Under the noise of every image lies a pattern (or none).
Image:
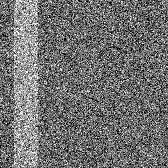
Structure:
one band of columns
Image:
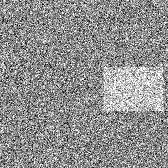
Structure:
one block
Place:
middle right
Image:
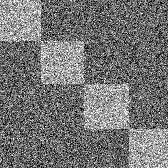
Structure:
blocks along the diagonal
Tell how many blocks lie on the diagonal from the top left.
4
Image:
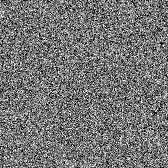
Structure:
only noise
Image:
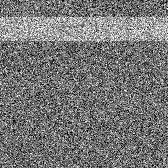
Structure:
one band of rows
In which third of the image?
top
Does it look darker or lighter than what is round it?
lighter
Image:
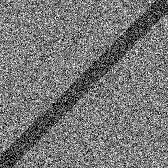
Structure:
a diagonal band
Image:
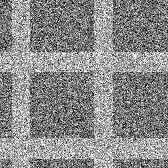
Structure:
bands of rows crossing bands of columns
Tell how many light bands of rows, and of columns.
2 and 2
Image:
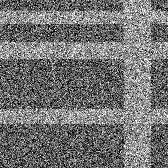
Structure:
bands of rows crossing bands of columns
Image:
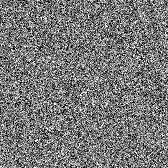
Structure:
only noise
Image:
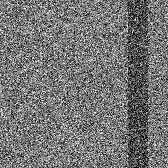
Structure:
one band of columns
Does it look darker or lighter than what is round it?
darker
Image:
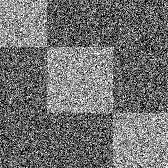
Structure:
blocks along the diagonal
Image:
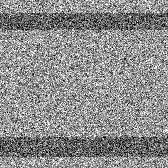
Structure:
bands of rows
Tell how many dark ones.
2
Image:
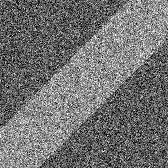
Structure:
a diagonal band
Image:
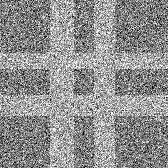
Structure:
bands of rows crossing bands of columns
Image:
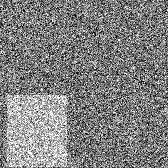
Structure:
one block
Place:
bottom left
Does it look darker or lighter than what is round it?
lighter
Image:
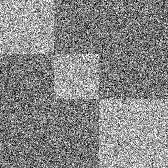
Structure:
blocks along the diagonal
